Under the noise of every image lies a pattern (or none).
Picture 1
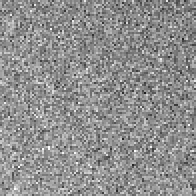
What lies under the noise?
a smooth slope
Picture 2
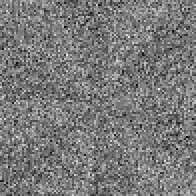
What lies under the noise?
spokes from one point
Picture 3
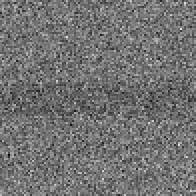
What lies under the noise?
one horizontal stripe
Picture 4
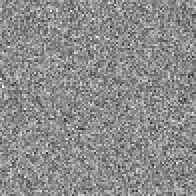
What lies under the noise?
only noise
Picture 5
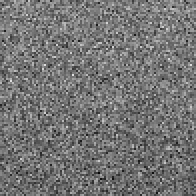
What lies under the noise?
a smooth slope
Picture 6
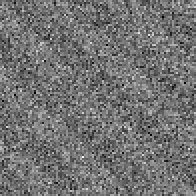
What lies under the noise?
diagonal stripes
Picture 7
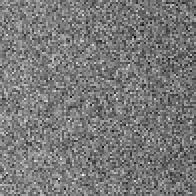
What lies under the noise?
a smooth slope
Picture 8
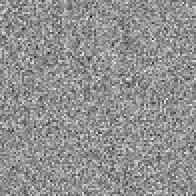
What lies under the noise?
only noise
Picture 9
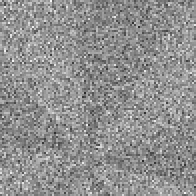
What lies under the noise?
spokes from one point
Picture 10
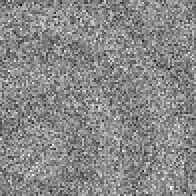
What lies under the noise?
rings round one point
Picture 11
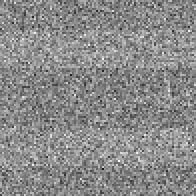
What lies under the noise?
horizontal stripes
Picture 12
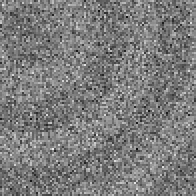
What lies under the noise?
rings round one point
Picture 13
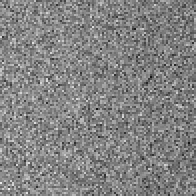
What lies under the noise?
a smooth slope
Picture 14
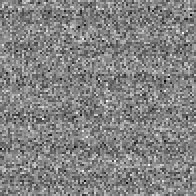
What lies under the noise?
horizontal stripes
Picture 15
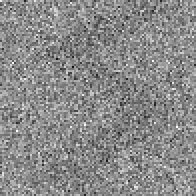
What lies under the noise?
a wavy band
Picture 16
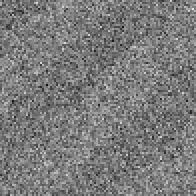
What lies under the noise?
diagonal stripes
